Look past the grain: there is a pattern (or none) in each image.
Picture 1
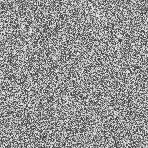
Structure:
only noise
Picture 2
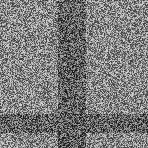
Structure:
bands of rows crossing bands of columns
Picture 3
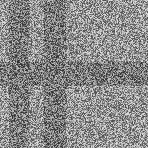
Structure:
bands of rows crossing bands of columns
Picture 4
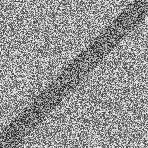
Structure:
a diagonal band
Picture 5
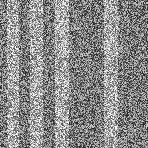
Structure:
bands of columns
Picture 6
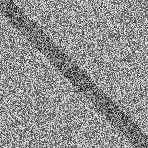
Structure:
a diagonal band
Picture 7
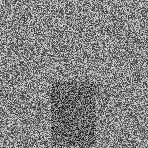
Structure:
one block
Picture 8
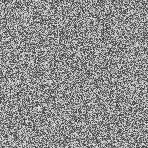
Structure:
only noise
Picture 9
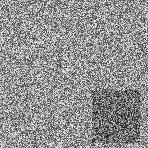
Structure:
one block
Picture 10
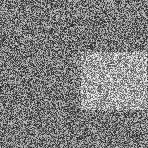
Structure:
one block
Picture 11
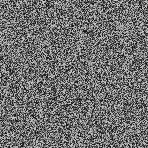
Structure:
only noise
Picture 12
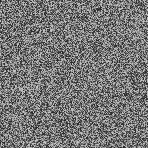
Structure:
only noise
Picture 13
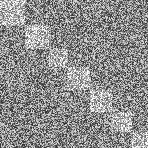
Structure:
blocks along the diagonal
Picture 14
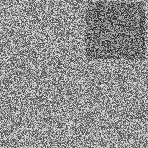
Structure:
one block
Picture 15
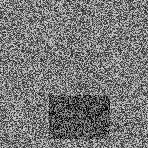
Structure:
one block
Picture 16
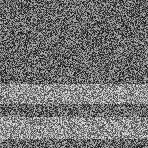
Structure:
bands of rows
